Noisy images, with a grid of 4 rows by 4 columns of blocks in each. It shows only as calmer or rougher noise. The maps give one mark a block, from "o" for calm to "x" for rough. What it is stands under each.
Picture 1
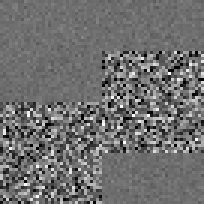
o o o o
o o x x
x x x x
x x o o
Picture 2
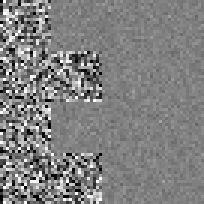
x o o o
x x o o
x o o o
x x o o
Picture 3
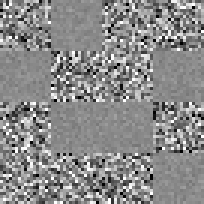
x o x x
o x x o
x o o x
x x x o
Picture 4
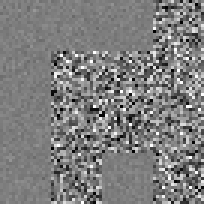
o o o x
o x x x
o x x x
o x o x
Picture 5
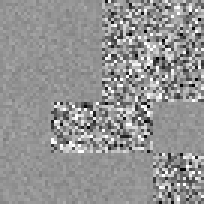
o o x x
o o x x
o x x o
o o o x
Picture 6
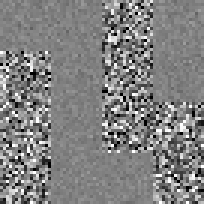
o o x o
x o x o
x o x x
x o o x
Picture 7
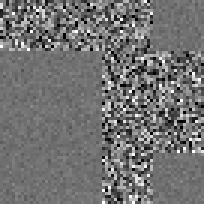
x x x o
o o x x
o o x x
o o x o
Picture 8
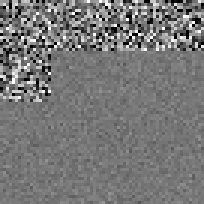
x x x x
x o o o
o o o o
o o o o
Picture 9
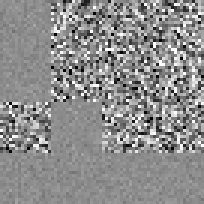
o x x x
o x x x
x o x x
o o o o
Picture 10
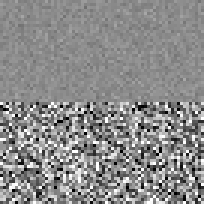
o o o o
o o o o
x x x x
x x x x
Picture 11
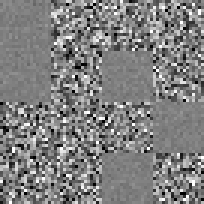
o x x x
o x o x
x x x o
x x o x
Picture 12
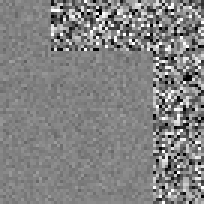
o x x x
o o o x
o o o x
o o o x
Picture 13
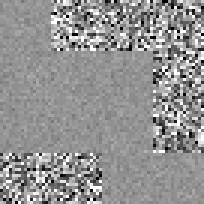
o x x x
o o o x
o o o x
x x o o
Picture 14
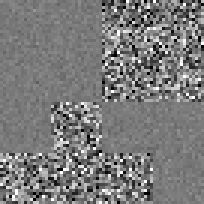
o o x x
o o x x
o x o o
x x x o
